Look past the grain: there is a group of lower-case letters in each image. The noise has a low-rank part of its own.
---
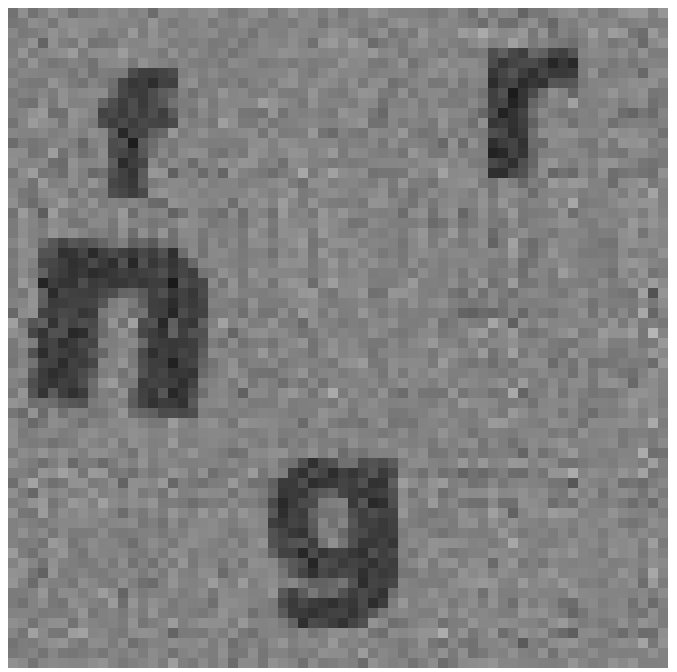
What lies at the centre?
nothing
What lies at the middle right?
nothing
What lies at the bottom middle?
g
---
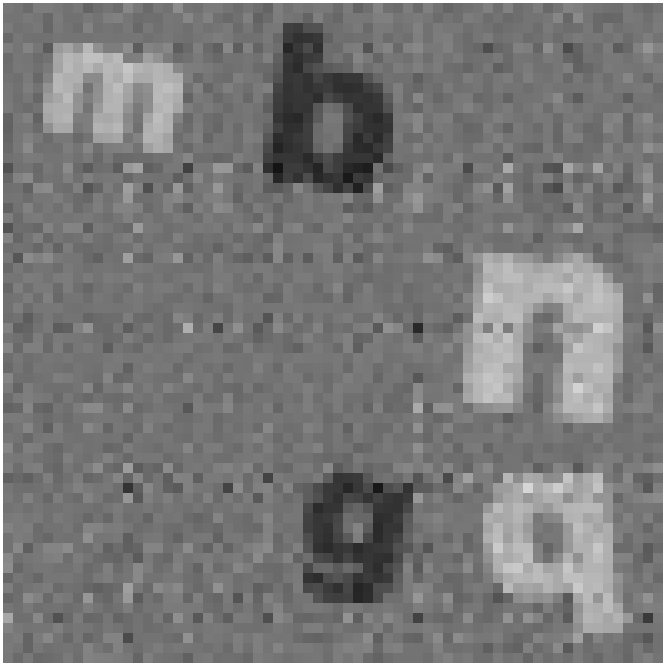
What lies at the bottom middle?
g
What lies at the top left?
m
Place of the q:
bottom right
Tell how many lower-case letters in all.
5
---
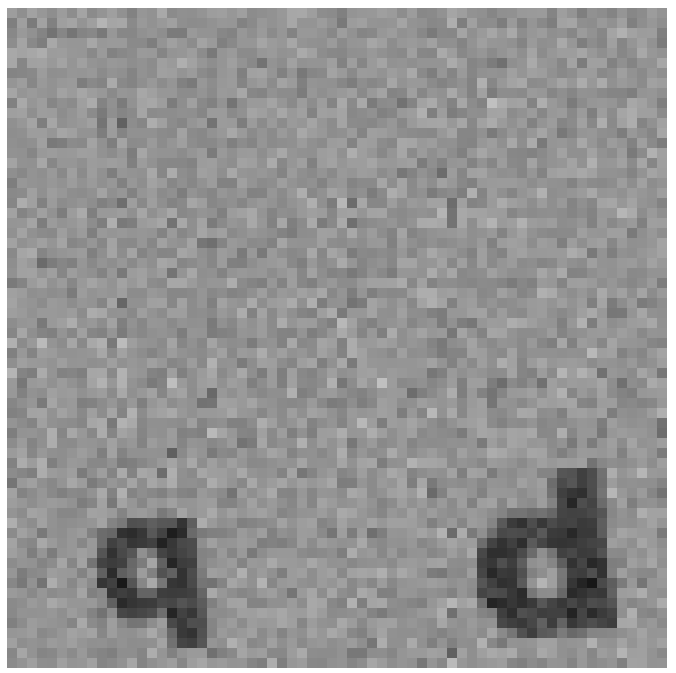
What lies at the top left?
nothing
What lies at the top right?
nothing
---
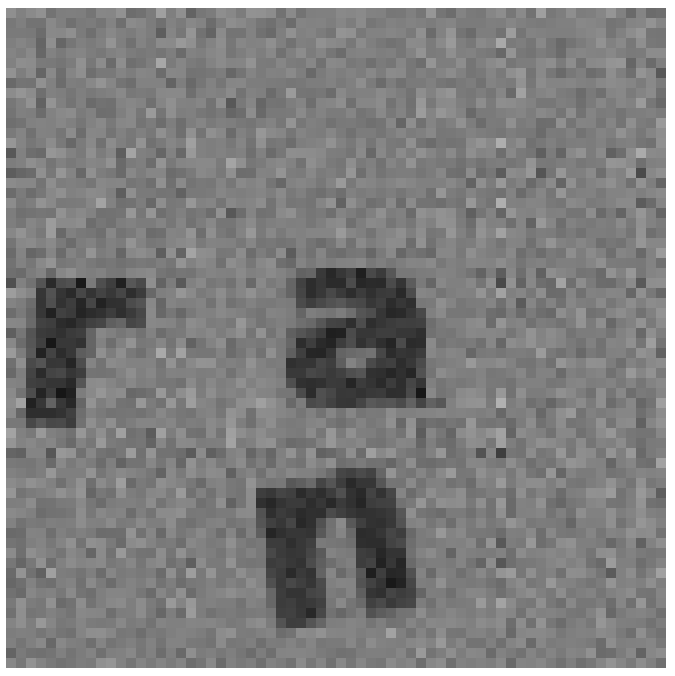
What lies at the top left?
nothing
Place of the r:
middle left
